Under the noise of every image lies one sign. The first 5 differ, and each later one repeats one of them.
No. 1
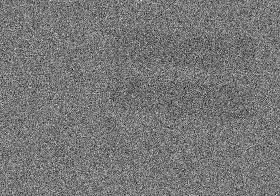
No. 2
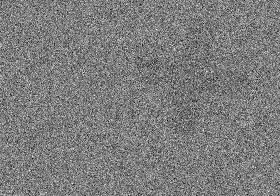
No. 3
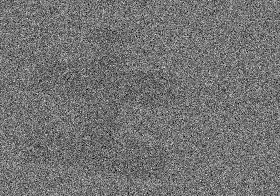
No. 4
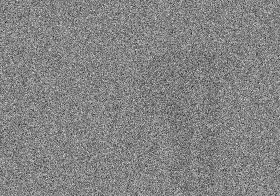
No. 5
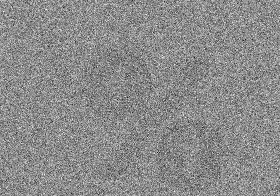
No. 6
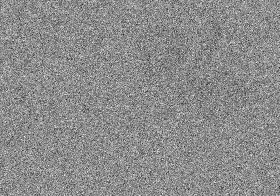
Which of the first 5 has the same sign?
5
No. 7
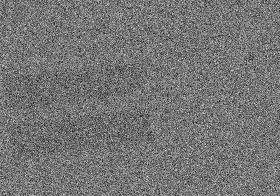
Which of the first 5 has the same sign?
1
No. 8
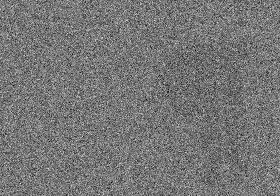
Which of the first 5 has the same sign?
4
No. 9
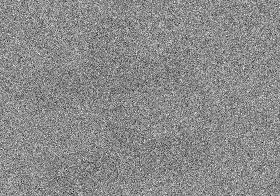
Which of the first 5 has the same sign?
3
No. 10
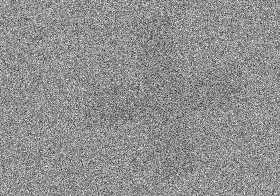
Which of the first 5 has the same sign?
2
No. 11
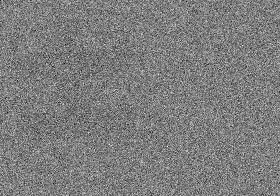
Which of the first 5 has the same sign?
3
